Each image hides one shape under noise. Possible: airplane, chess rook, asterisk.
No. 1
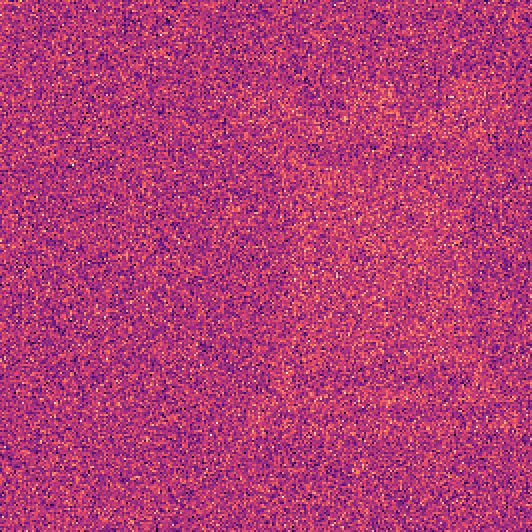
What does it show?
light chess rook
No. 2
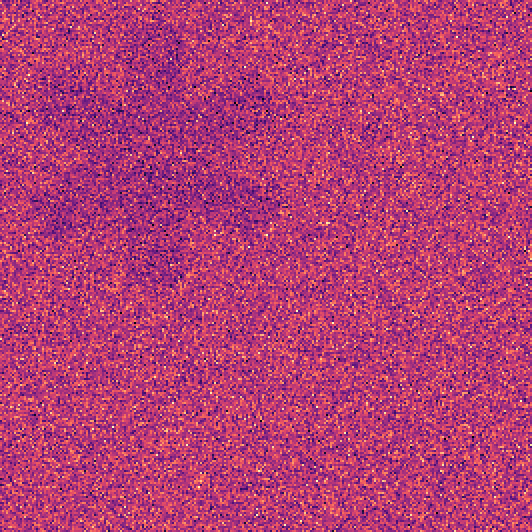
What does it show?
dark asterisk
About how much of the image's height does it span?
half
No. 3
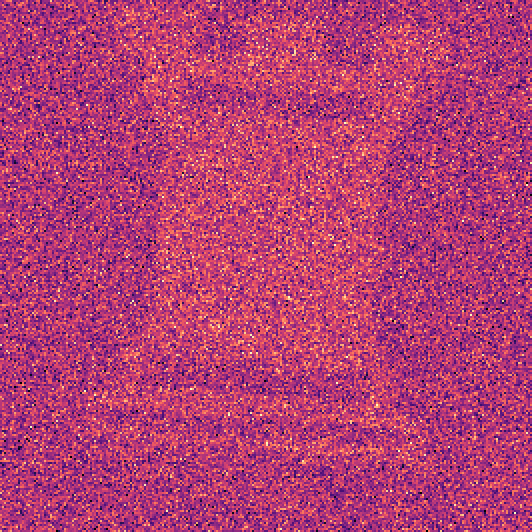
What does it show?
light chess rook
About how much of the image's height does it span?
nearly all
